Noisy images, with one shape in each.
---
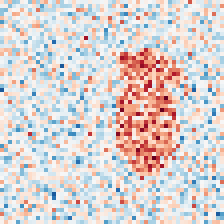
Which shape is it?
footprint
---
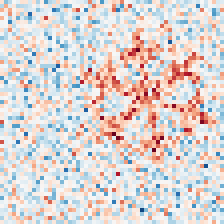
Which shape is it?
snowflake
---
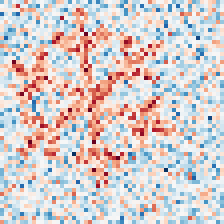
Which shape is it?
snowflake
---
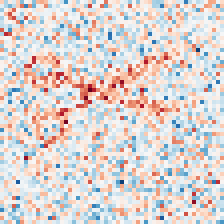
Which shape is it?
pair of scissors
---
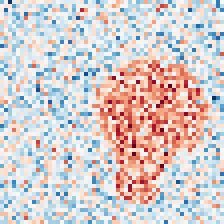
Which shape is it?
light bulb
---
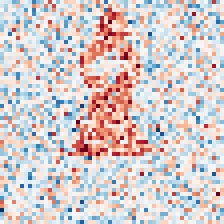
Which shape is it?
chess bishop
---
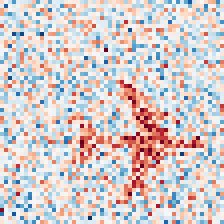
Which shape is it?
airplane
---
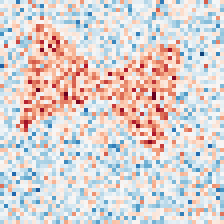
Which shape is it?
bow tie
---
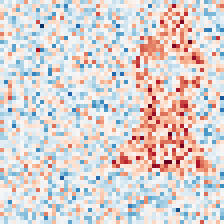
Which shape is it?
chess bishop
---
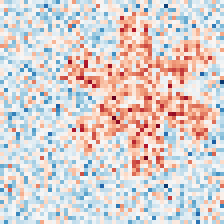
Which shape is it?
asterisk
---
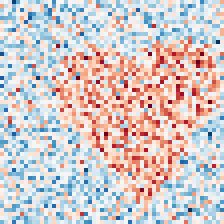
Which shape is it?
heart
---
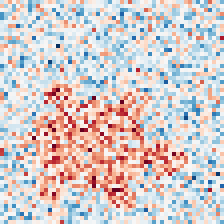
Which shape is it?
turtle
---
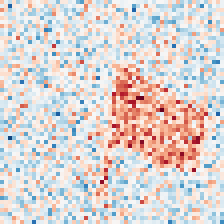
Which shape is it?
flag
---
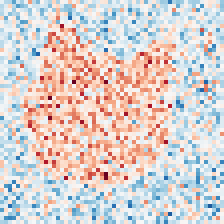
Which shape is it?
cat's head
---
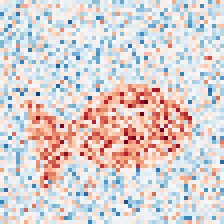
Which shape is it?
fish
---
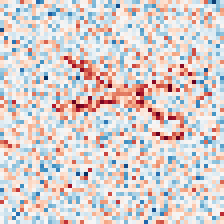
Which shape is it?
pair of scissors
